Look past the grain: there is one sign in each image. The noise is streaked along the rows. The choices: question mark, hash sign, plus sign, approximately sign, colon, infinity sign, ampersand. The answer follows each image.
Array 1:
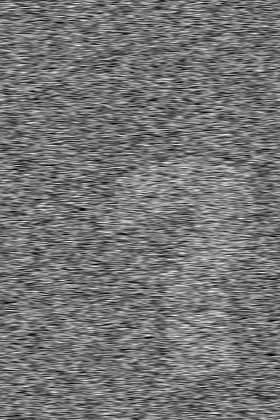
light question mark
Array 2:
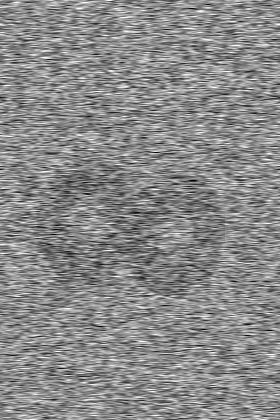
dark infinity sign
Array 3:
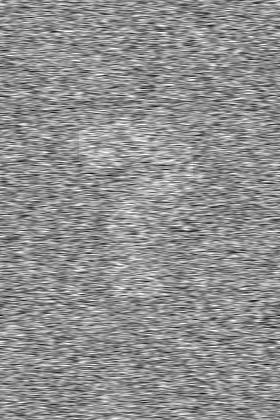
light question mark, centre
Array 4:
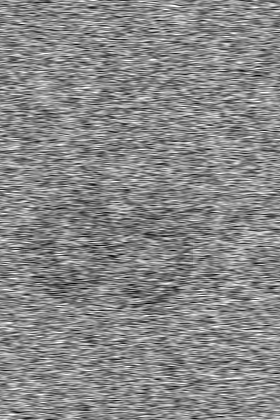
dark infinity sign
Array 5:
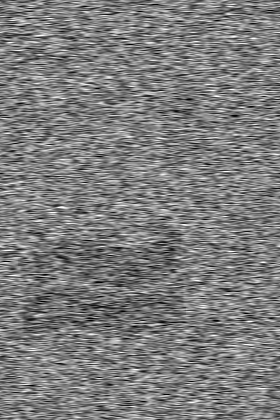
dark approximately sign
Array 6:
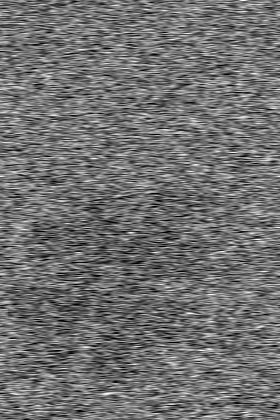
dark hash sign
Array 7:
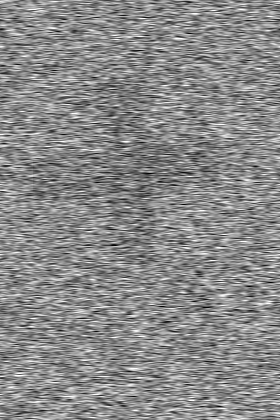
dark plus sign
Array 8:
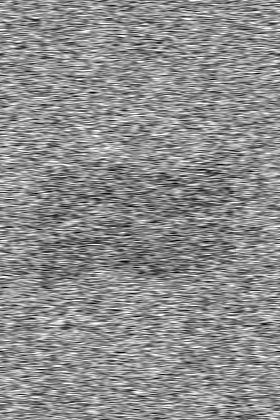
dark approximately sign
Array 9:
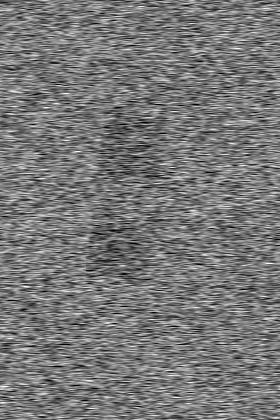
dark colon, centre
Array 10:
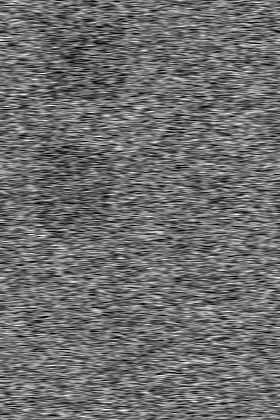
dark colon
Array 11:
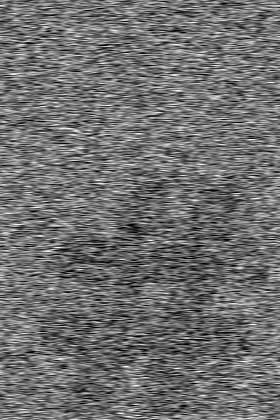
dark hash sign
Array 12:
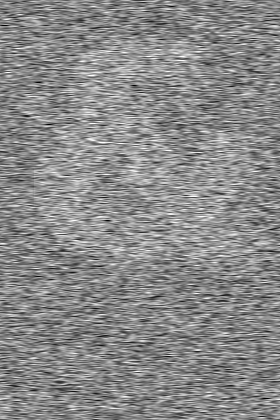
light ampersand
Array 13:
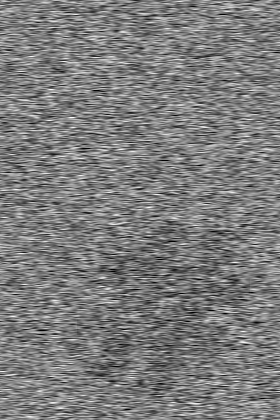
dark hash sign
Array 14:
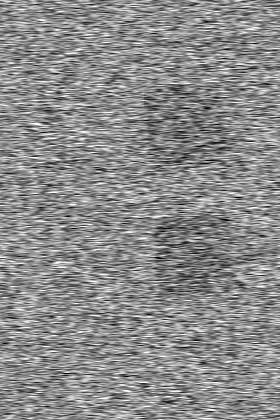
dark colon
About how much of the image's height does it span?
half
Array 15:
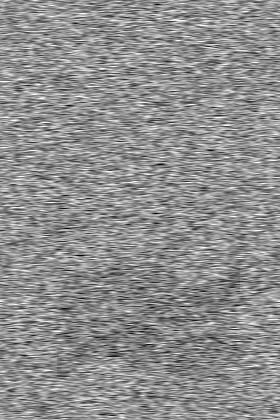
dark approximately sign
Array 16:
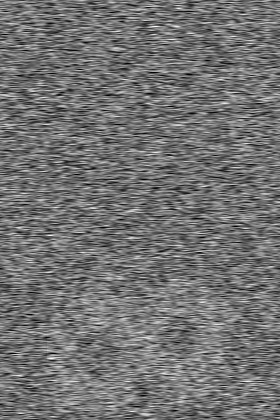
light infinity sign
